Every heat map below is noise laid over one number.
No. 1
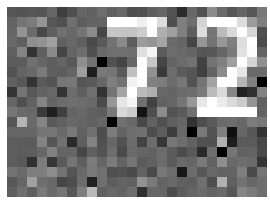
72
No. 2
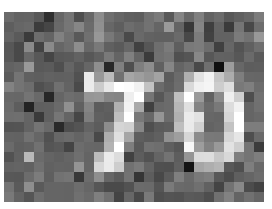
70
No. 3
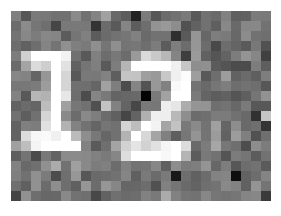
12
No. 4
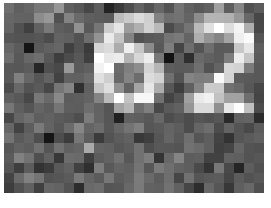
62
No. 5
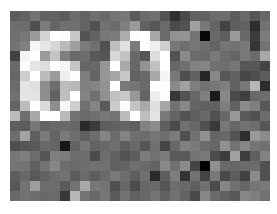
60
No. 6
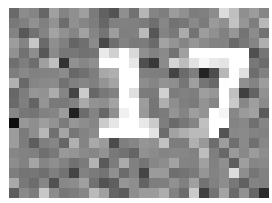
17
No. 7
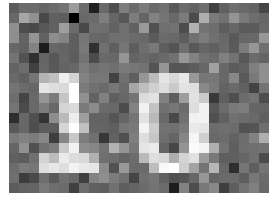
10
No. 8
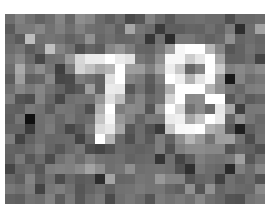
78
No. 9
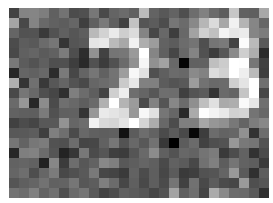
23
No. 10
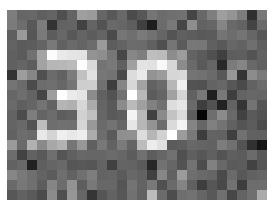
30
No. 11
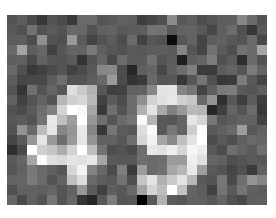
49
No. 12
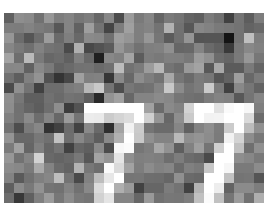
77
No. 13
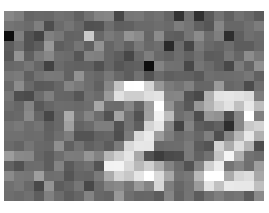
22
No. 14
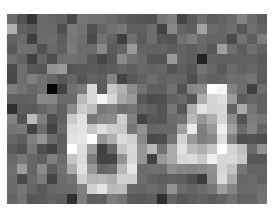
64
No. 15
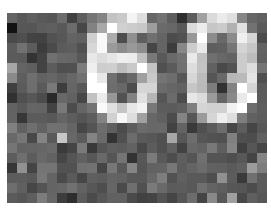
60
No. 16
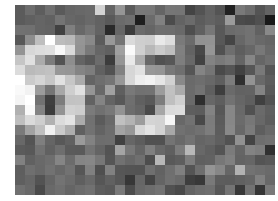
65
